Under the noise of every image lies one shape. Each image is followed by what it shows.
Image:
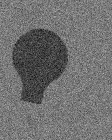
light bulb
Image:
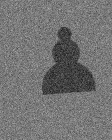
chess pawn
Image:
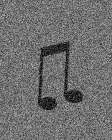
pair of musical notes
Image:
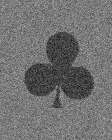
club
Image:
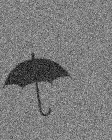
umbrella
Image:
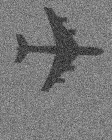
airplane
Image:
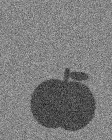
apple
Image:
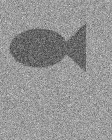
fish
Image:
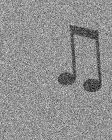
pair of musical notes
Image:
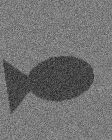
fish
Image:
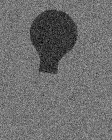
light bulb
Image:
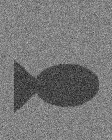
fish
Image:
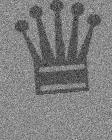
chess queen
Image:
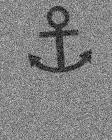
anchor
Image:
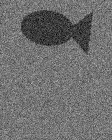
fish
